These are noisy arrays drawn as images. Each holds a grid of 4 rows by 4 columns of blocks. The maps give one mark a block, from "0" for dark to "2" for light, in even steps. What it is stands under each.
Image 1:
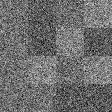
1 0 1 2
1 0 2 0
1 2 1 2
1 1 0 0
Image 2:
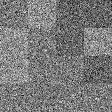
1 2 0 0
2 1 0 2
2 1 1 0
1 1 1 1
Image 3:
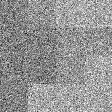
0 1 2 2
0 0 1 1
0 0 1 2
0 2 2 2
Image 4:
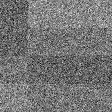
0 2 2 2
0 1 1 1
1 0 0 0
2 1 1 1
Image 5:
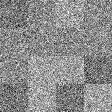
0 1 2 1
1 1 1 1
1 2 2 0
0 2 0 2
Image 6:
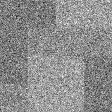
0 0 2 2
0 1 1 1
0 2 2 0
1 2 2 0
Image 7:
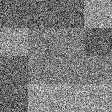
0 0 0 2
2 1 1 0
0 1 1 1
0 2 2 2
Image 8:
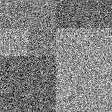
1 1 0 0
2 1 2 2
0 0 2 2
0 0 2 2
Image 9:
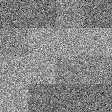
0 0 1 0
1 2 2 2
2 2 1 1
2 0 0 0
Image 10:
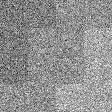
0 0 1 1
0 1 1 2
0 1 1 2
1 1 2 2
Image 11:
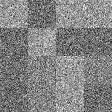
2 0 2 2
0 2 0 0
0 1 2 1
0 1 2 0
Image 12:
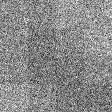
1 1 2 2
1 0 1 2
1 0 0 1
2 1 0 0
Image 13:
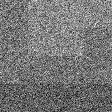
1 2 2 2
1 2 2 1
1 1 1 1
0 0 0 0
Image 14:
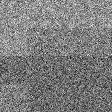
2 2 2 2
2 1 1 1
0 0 0 0
1 0 0 0
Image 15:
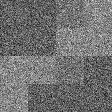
0 0 1 2
0 0 2 2
2 2 1 0
2 0 0 0
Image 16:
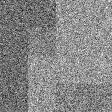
0 0 2 2
0 1 2 2
0 2 2 2
0 2 1 1
